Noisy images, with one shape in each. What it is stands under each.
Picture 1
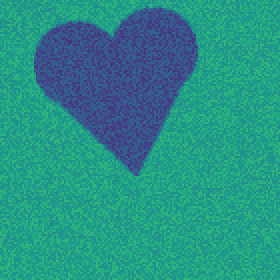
dark heart
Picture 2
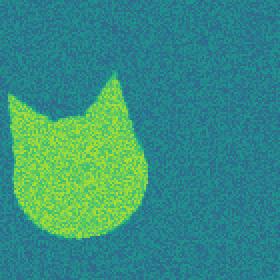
light cat's head
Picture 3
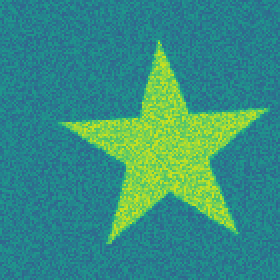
light star
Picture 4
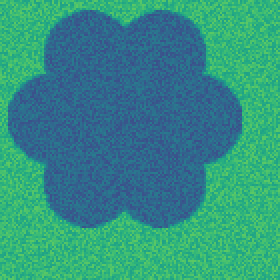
dark flower
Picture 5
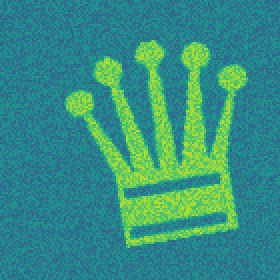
light chess queen
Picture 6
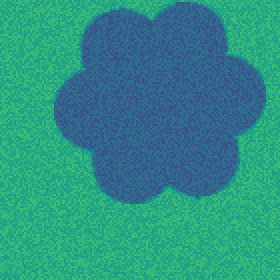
dark flower
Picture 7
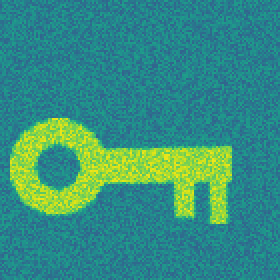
light key
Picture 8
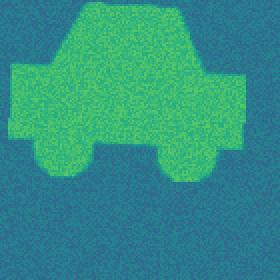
light car
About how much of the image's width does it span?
nearly all
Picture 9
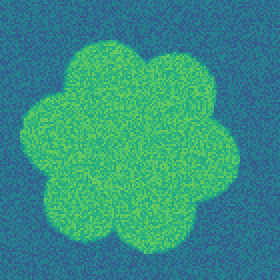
light flower
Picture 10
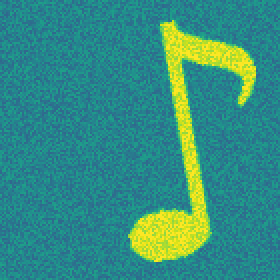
light musical note
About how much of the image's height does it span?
nearly all
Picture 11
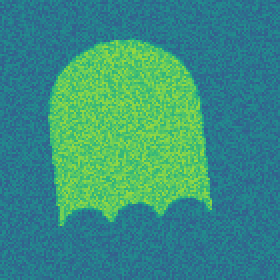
light ghost
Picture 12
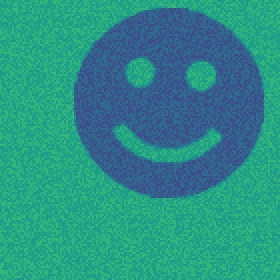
dark smiling face
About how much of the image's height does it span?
two thirds
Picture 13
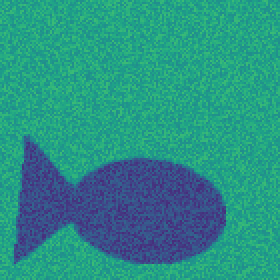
dark fish
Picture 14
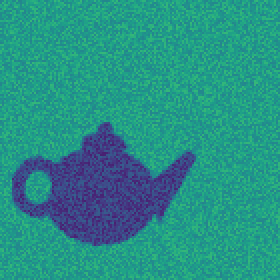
dark teapot
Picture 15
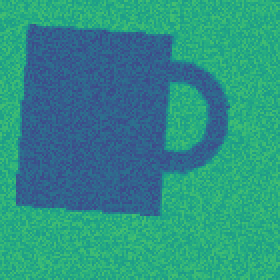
dark cup
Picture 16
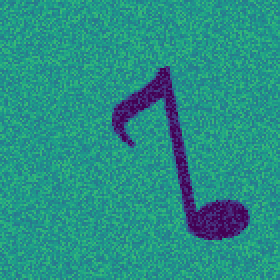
dark musical note
